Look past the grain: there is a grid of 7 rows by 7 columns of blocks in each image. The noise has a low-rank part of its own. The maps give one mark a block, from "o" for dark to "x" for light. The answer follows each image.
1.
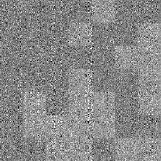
ooooxoo
oooxoox
oooooxx
oooxoox
oxoxxox
oxxxxoo
ooxxoxx
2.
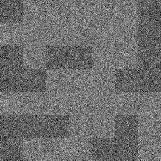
oxxxxxo
xxxxxxo
oxooxxo
ooxxxoo
xxxxxxx
oooxxox
oxxxoox
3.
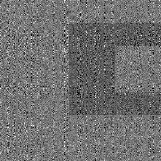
xxxxxxx
xxxoooo
xxxooxx
xxxooxx
xxxoooo
xxxxxxx
xxxxxxx
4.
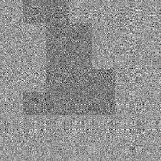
xooxxxx
xxooxxx
xxooxxx
xxoooxx
xooooxx
xxxxxxx
xxxxxxx
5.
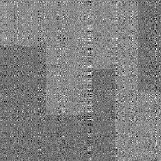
xxxxxxo
xxxxxxo
ooxxxxo
ooxxoxo
ooxxoxx
oooooxx
oooooxx
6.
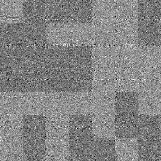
xoooxxo
ooxxxxo
ooooxxx
ooooxxx
xxxxxox
xoxoxoo
xoxooxo
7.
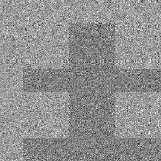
xxxxxxx
xxxooxx
xxxooxx
xoooooo
xxxooxx
xxxooxx
xoooooo
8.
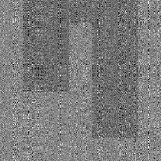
xooooox
xooxoox
xooxoox
xooxoox
xxxxoox
xxxxoox
xxxxxxx
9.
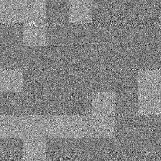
xxoxooo
oxooooo
ooooooo
xooooox
ooooxox
xxxxxoo
oxooooo
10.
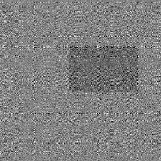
xxxxxxx
xxxxxxx
xxxooox
xxxooox
xxxxxxx
xxxxxxx
xxxxxxx
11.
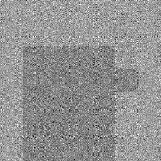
xxxxxxx
xxxxxxx
xooooxx
xooooox
xooooxx
xooooxx
xooooxx
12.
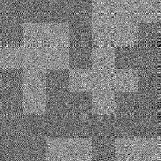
ooooxxx
oxxoxxo
xxxoxoo
oxoxxxo
oxooxoo
ooooooo
ooxxoxx
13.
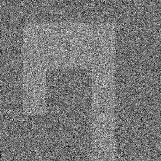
ooooooo
oxxxxoo
oxxxxoo
oxooxoo
oxooxoo
ooooxoo
ooooxoo
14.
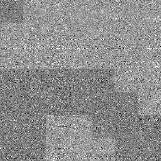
oxxxxxx
xxxxxxx
xxxxxxx
oooooxx
oooooox
ooxxooo
ooxxxoo
